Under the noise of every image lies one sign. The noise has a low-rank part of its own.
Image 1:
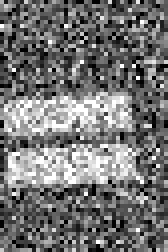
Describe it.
light equals sign
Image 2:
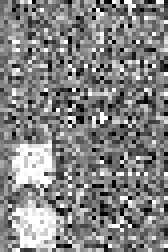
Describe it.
light colon, bottom left
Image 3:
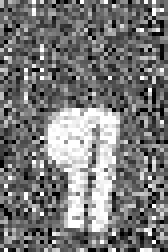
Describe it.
light pilcrow
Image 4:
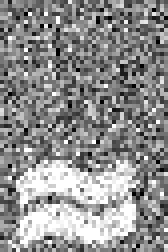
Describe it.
light approximately sign
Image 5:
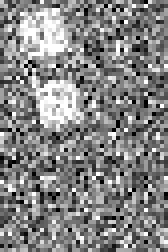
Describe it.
light colon
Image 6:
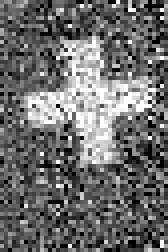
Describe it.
light plus sign
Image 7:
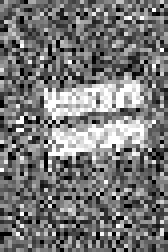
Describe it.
light equals sign
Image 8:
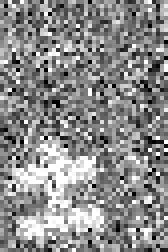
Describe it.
light plus-minus sign
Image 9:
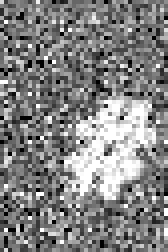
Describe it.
light hash sign
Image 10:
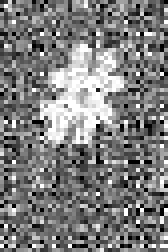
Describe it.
light hash sign
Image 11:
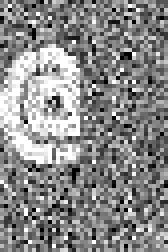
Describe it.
light at sign
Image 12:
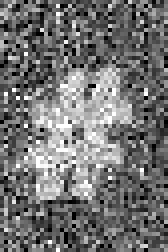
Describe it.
light hash sign
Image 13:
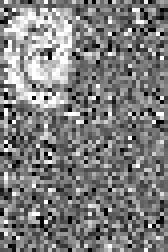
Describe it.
light at sign, top left
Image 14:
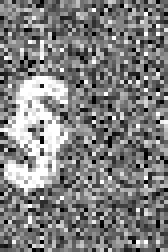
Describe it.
light section sign, middle left
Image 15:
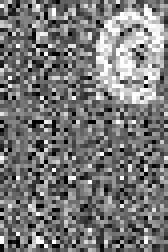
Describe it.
light at sign, top right
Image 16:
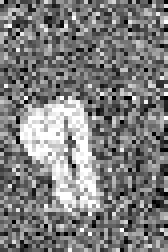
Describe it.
light pilcrow
